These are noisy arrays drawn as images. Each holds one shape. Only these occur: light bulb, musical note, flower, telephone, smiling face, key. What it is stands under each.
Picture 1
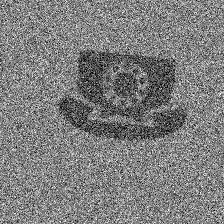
telephone
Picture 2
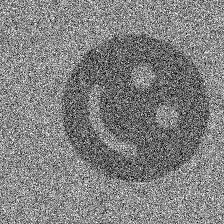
smiling face
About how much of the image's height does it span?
two thirds
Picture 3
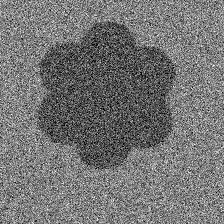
flower
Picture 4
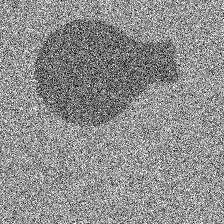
light bulb
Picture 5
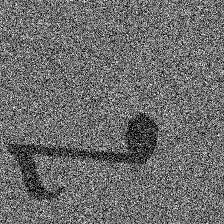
musical note
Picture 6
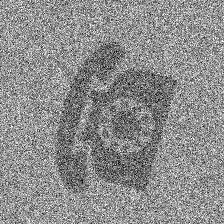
telephone
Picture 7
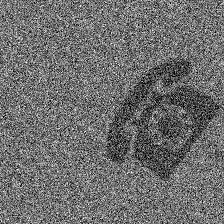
telephone
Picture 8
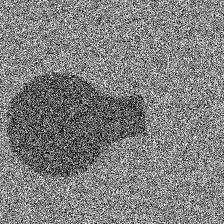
light bulb
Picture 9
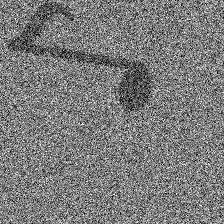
musical note
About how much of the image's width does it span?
two thirds
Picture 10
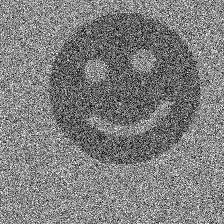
smiling face
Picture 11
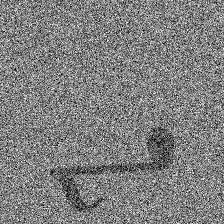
musical note
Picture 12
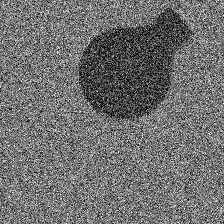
light bulb
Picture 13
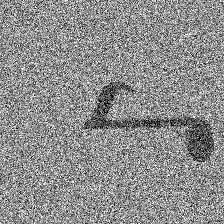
musical note
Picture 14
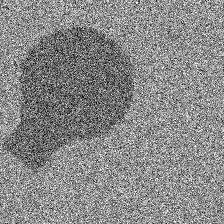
light bulb
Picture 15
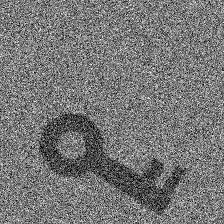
key
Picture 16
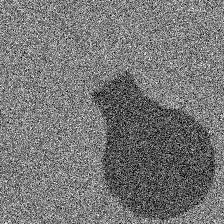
light bulb
